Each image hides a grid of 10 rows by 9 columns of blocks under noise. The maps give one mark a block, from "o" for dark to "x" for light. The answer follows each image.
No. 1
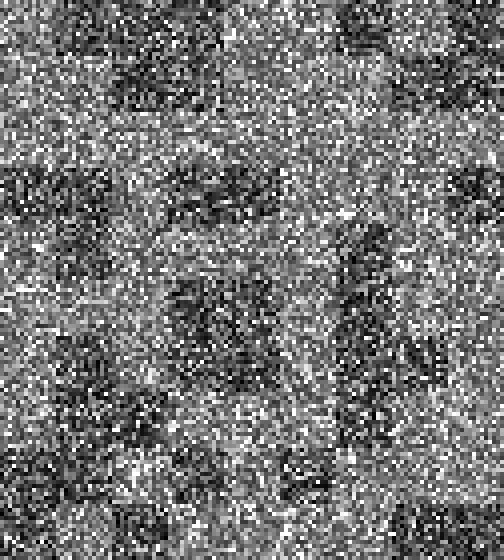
xoooxxoxo
xxooxxxoo
xxxxxxxxx
ooxooxxxo
xoxxxxoxx
xxxooxoxx
xoxooxoox
xooxxxoxx
ooxoxoxxx
oxoxxxxoo
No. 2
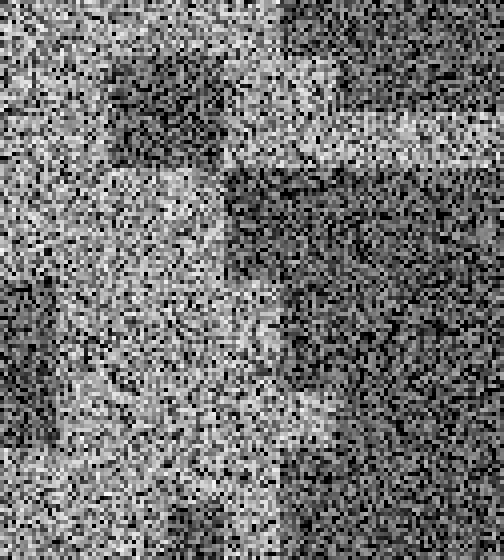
xxxxxoooo
xxooxxooo
xxooxxxxx
xxxxooooo
xxxxooooo
oxxxxoooo
oxxxxoooo
oxxxxxooo
xxxxxoooo
xxxoxoooo
